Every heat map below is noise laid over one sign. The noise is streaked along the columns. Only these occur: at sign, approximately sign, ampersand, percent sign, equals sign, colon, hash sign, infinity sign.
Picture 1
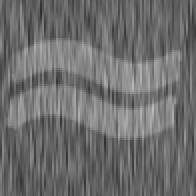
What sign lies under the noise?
approximately sign
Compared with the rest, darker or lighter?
lighter
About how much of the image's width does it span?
nearly all
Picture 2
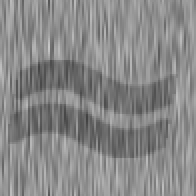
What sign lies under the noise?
approximately sign
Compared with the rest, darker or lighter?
darker
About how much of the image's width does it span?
nearly all
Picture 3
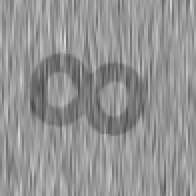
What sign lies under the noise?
infinity sign
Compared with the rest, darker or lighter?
darker
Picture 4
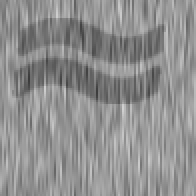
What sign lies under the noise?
approximately sign
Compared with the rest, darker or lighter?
darker
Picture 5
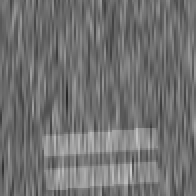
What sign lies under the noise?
equals sign
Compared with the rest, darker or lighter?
lighter
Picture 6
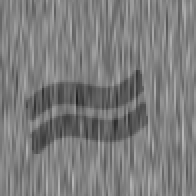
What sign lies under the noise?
approximately sign
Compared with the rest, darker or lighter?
darker
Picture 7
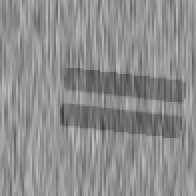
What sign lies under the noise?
equals sign
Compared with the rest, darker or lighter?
darker
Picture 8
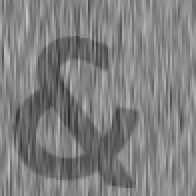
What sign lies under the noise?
ampersand
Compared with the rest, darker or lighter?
darker
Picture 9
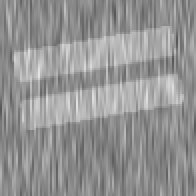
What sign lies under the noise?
equals sign
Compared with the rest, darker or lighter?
lighter
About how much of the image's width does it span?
nearly all
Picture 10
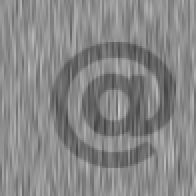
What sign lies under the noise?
at sign
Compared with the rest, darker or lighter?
darker
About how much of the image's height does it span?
two thirds
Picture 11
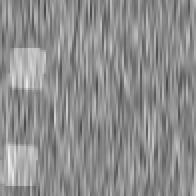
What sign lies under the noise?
colon
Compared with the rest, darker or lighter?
lighter
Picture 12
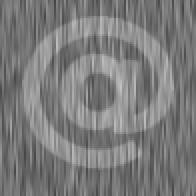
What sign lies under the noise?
at sign
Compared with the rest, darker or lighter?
lighter
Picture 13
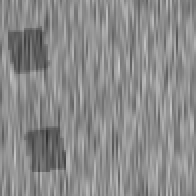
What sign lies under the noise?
colon
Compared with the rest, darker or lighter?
darker
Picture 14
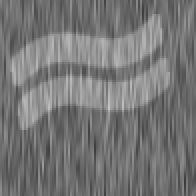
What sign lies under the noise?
approximately sign
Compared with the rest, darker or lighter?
lighter
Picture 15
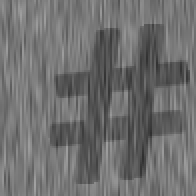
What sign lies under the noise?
hash sign
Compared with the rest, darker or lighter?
darker
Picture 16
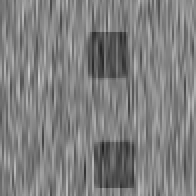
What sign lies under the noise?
colon
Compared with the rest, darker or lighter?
darker
